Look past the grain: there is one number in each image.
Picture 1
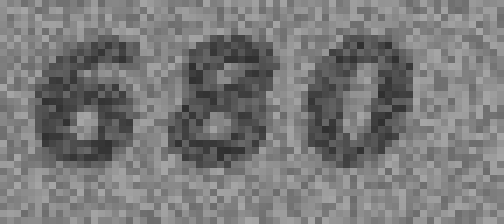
680
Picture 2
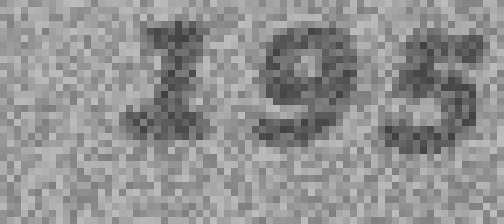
195
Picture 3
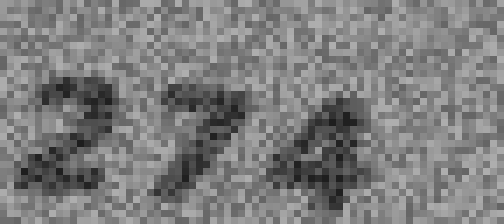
274
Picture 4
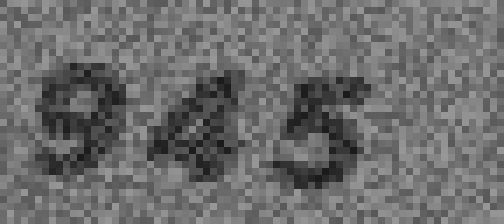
945
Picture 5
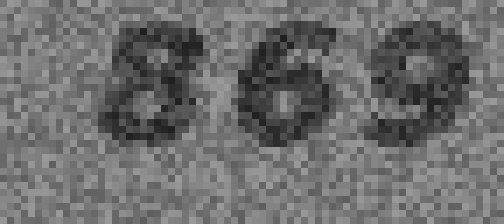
869
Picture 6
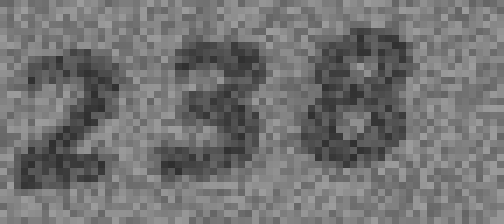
238
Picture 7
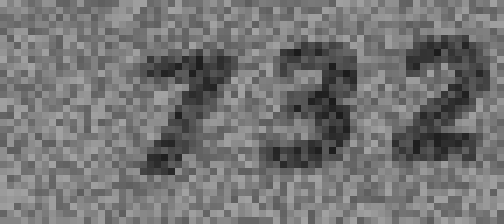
732
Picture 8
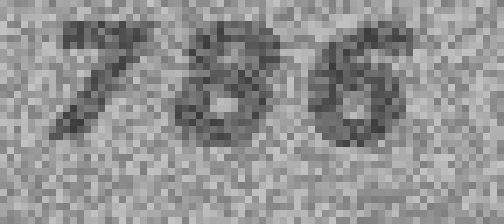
786
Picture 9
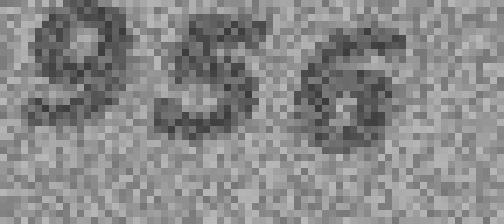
956
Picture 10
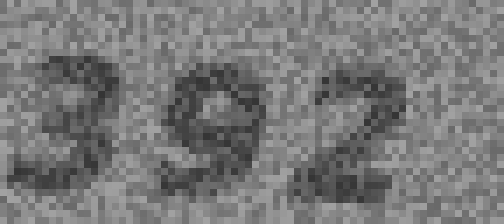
392
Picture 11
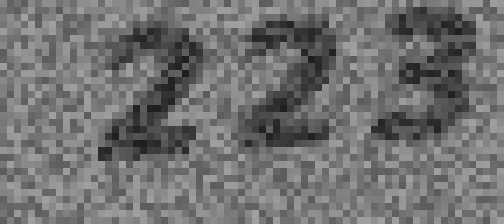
223
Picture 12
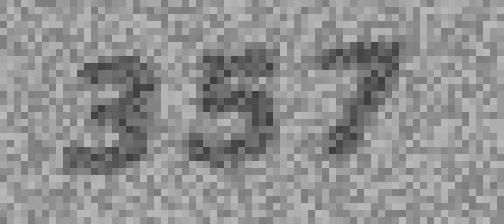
357
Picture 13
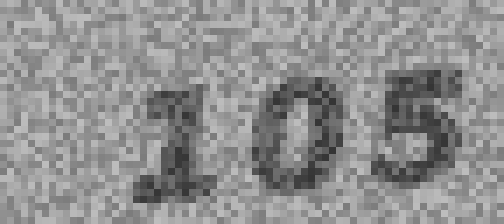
105
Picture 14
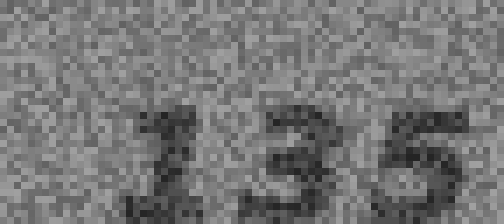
135
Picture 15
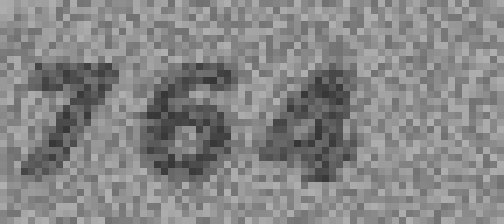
764
